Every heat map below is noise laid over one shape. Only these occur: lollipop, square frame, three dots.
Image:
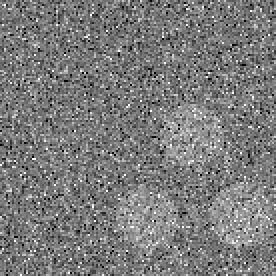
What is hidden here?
light three dots
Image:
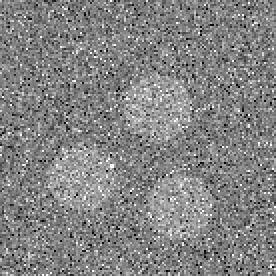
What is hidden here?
light three dots
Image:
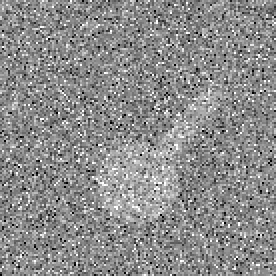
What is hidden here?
light lollipop
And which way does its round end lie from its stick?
down and left
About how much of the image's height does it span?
half
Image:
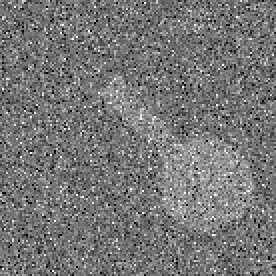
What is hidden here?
light lollipop
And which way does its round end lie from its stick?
down and right
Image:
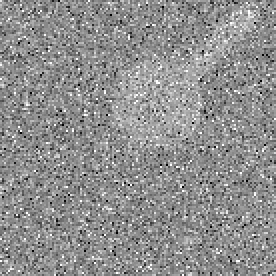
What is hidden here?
light lollipop
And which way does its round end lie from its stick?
down and left
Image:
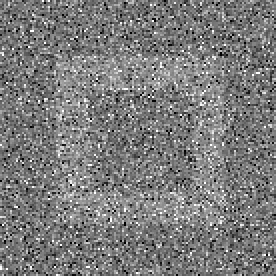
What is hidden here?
light square frame
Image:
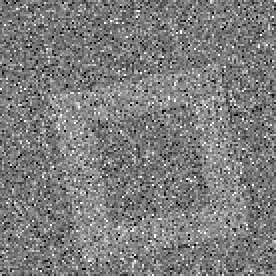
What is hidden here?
light square frame
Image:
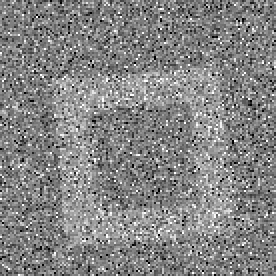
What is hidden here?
light square frame
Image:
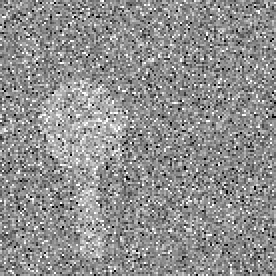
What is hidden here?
light lollipop
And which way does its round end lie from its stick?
up
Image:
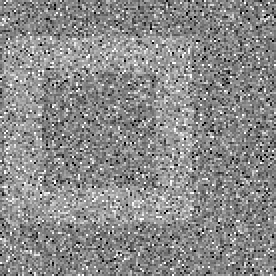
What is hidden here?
light square frame
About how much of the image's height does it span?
two thirds
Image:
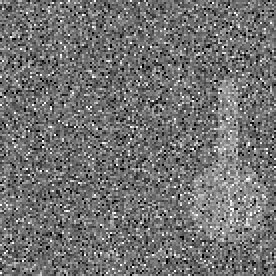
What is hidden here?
light lollipop
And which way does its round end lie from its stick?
down
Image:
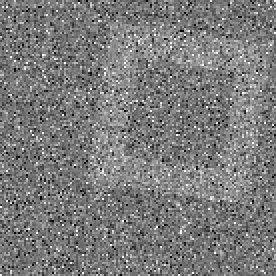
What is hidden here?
light square frame
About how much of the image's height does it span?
two thirds
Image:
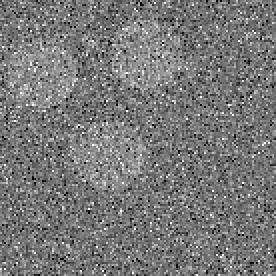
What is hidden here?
light three dots
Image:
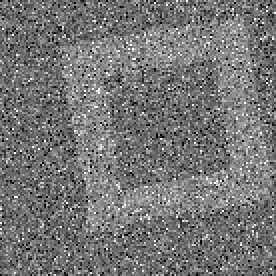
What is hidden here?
light square frame
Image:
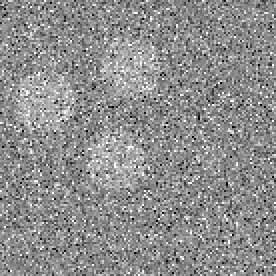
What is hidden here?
light three dots
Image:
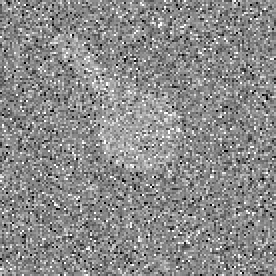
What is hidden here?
light lollipop
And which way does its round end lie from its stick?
down and right
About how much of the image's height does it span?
half
